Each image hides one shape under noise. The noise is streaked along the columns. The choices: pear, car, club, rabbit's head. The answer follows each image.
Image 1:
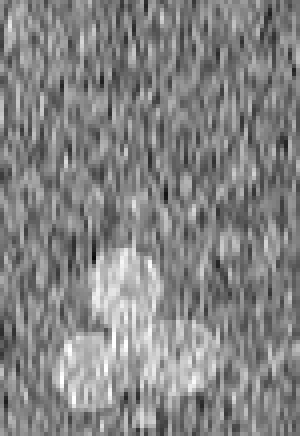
club
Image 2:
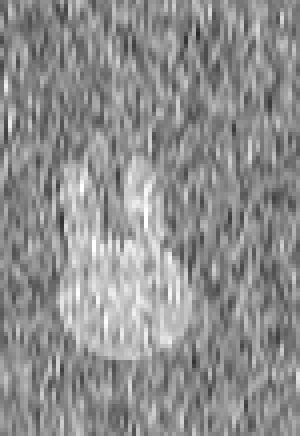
rabbit's head
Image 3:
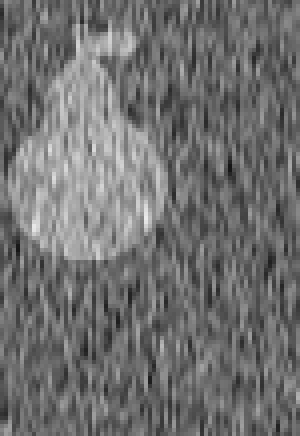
pear
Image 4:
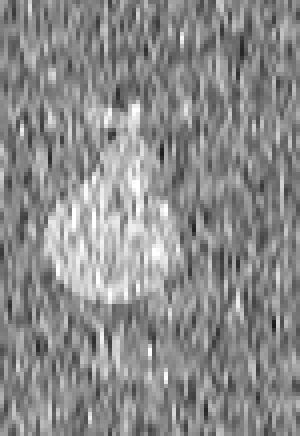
pear
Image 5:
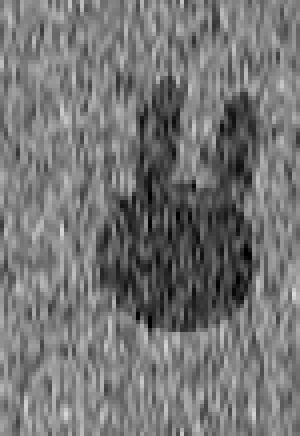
rabbit's head
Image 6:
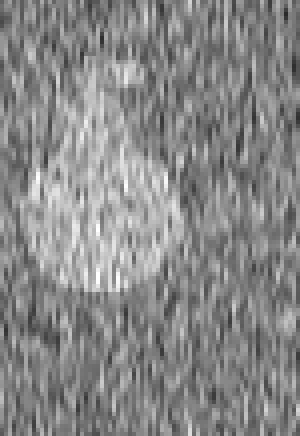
pear
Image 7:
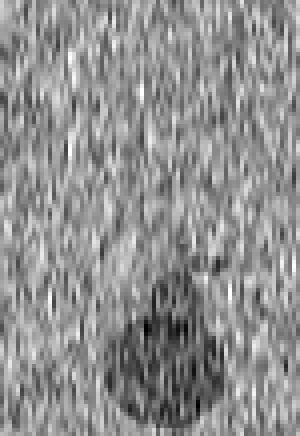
pear
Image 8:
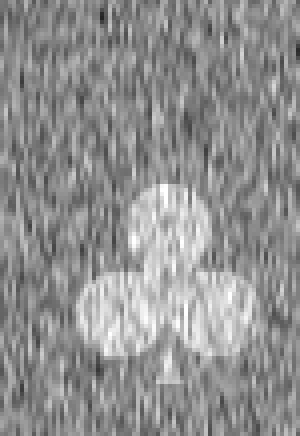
club
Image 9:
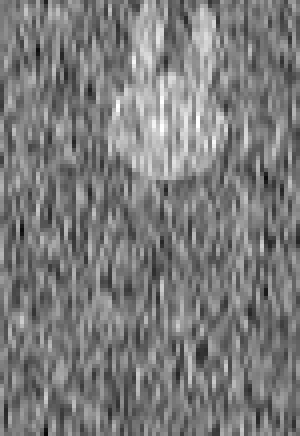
rabbit's head
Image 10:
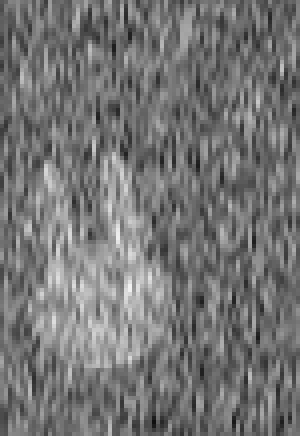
rabbit's head
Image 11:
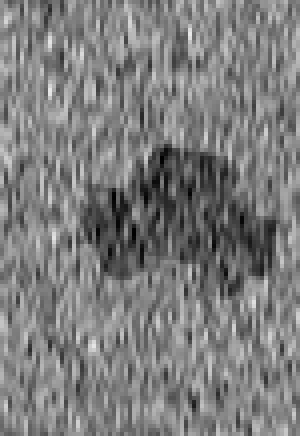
car
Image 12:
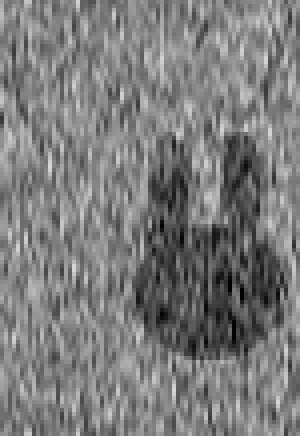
rabbit's head
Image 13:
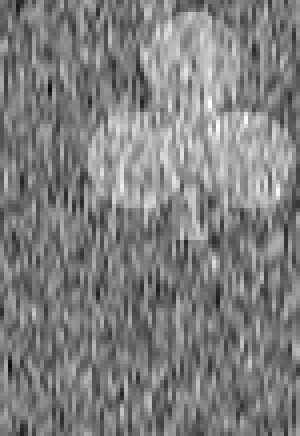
club
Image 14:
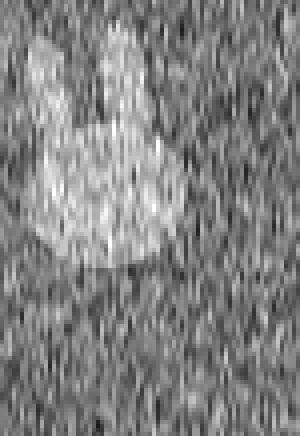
rabbit's head
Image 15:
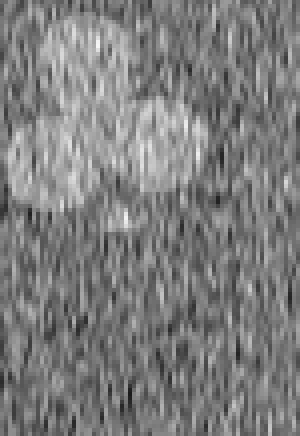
club
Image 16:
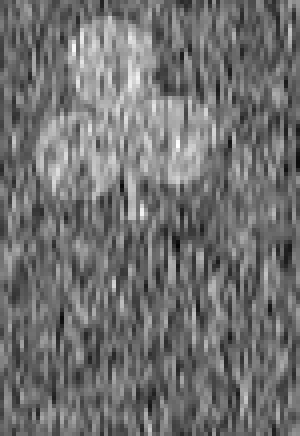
club
